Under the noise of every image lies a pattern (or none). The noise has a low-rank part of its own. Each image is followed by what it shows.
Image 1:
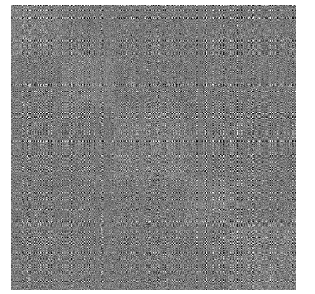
blocks along the diagonal
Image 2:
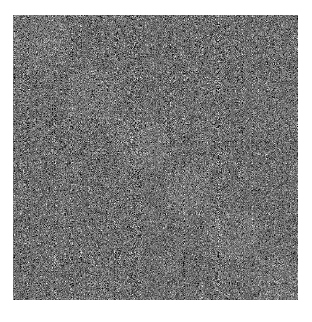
blocks along the diagonal
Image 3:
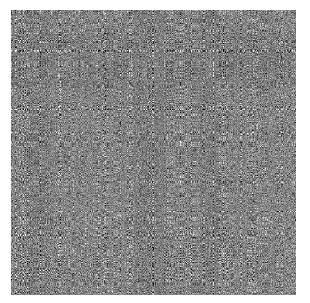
bands of rows crossing bands of columns
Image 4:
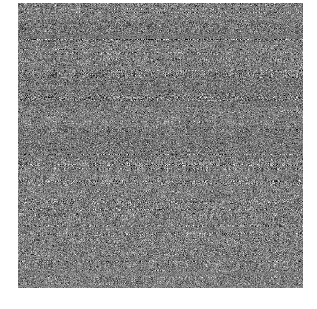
bands of rows
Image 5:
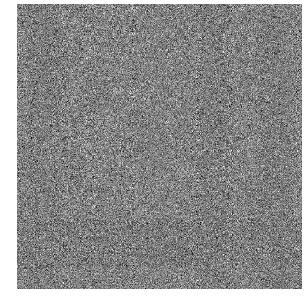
bands of rows crossing bands of columns
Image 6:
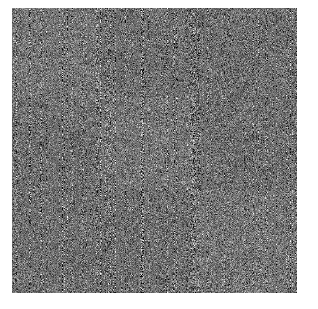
blocks along the diagonal
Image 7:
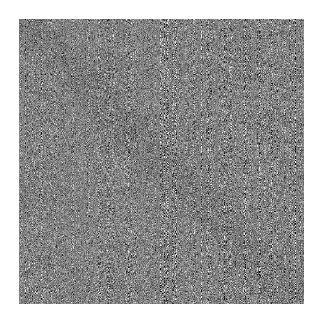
a diagonal band
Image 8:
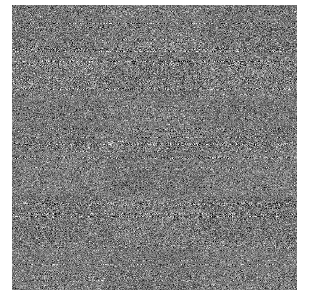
a checkerboard
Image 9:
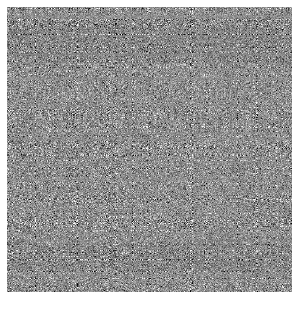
bands of rows
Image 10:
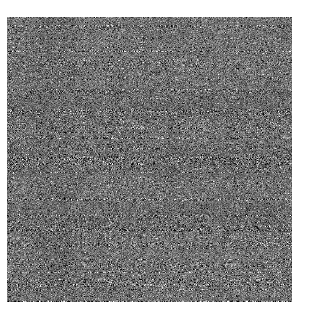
bands of rows crossing bands of columns
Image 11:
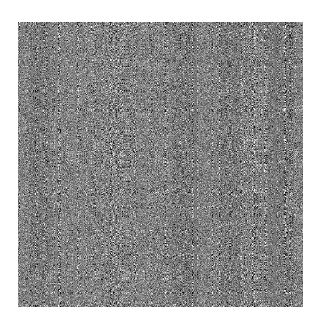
bands of columns
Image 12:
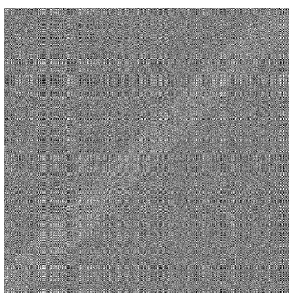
a diagonal band
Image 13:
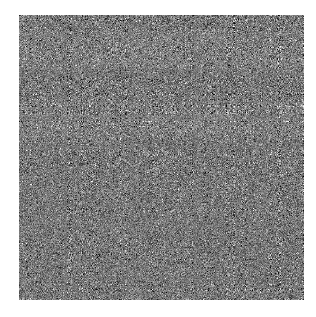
bands of rows
